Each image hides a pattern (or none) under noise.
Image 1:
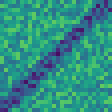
a diagonal band
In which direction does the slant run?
bottom left to top right
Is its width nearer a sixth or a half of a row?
a sixth
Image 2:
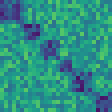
blocks along the diagonal
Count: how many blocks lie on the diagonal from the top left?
6
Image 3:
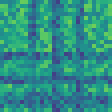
bands of rows crossing bands of columns
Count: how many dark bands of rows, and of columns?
3 and 3
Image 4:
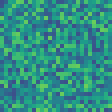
only noise
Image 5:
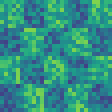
a checkerboard
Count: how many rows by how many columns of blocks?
4 by 5
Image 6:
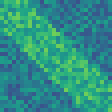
a diagonal band
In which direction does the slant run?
top left to bottom right
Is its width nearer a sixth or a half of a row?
a half
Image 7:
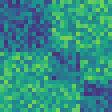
blocks along the diagonal
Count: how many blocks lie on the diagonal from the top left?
3
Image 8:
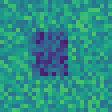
one block
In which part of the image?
centre
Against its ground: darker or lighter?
darker
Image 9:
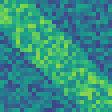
a diagonal band
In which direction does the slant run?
top left to bottom right
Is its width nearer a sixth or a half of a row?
a half
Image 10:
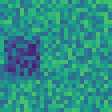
one block
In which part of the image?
middle left
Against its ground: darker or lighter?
darker
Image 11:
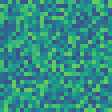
only noise
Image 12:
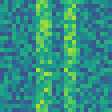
bands of columns
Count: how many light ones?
2
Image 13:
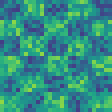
a checkerboard
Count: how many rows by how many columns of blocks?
6 by 5
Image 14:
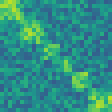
blocks along the diagonal
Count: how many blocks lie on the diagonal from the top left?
6
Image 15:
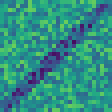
a diagonal band
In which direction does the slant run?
bottom left to top right
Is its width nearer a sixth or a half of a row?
a sixth
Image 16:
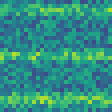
bands of rows
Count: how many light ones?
3
